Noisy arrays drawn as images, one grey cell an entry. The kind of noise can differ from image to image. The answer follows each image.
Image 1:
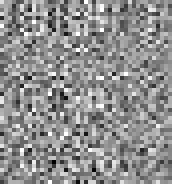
low rank plus noise
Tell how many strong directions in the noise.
two
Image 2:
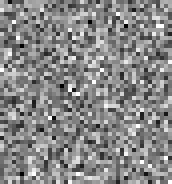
independent entries
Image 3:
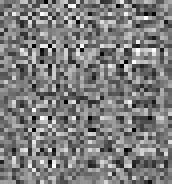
low rank plus noise
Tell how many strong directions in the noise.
one
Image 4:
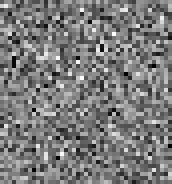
independent entries
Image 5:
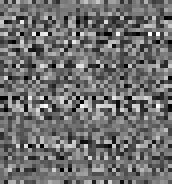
rows of uneven size
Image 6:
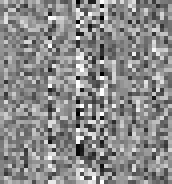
columns of uneven size
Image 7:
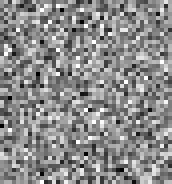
independent entries
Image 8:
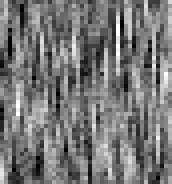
streaked along the columns
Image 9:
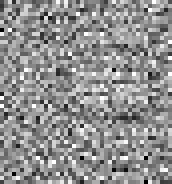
low rank plus noise
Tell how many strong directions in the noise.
three or four
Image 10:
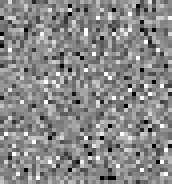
heavy tails
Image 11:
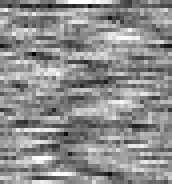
streaked along the rows
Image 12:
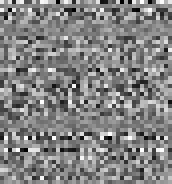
rows of uneven size
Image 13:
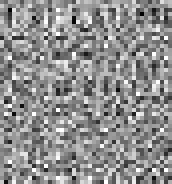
low rank plus noise
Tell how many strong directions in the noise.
one
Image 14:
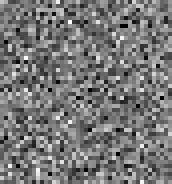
independent entries
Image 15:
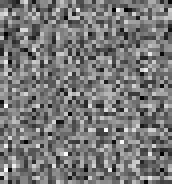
low rank plus noise
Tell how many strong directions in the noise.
five to eight
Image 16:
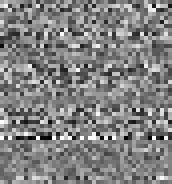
rows of uneven size
